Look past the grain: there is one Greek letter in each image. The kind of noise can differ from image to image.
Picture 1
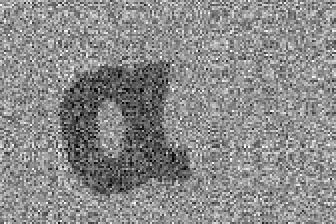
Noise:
low rank plus noise
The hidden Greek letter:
alpha
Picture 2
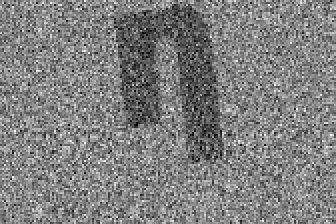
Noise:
low rank plus noise
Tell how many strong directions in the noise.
five to eight
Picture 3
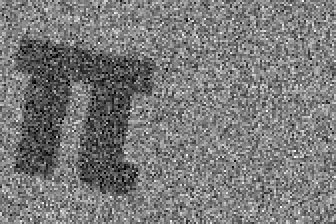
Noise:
independent entries
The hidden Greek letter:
pi
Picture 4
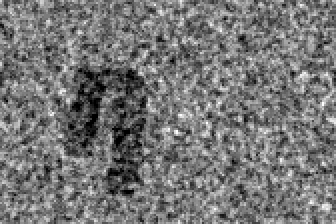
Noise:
blotchy
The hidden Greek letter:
eta
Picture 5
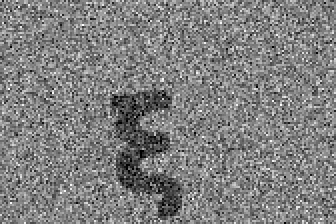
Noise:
independent entries
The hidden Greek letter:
xi
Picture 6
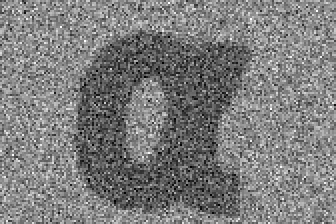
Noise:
independent entries
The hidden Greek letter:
alpha
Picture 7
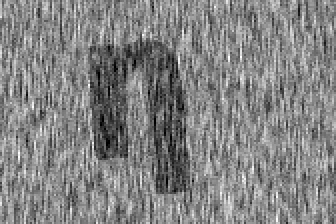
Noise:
streaked along the columns
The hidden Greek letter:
eta
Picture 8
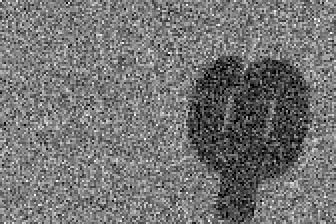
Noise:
independent entries
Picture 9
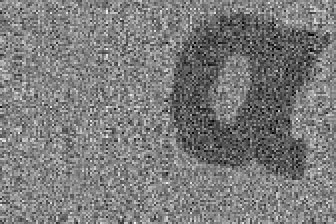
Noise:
low rank plus noise
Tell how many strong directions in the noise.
five to eight
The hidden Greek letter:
alpha
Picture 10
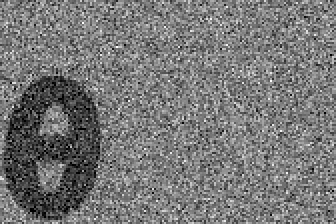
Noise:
independent entries
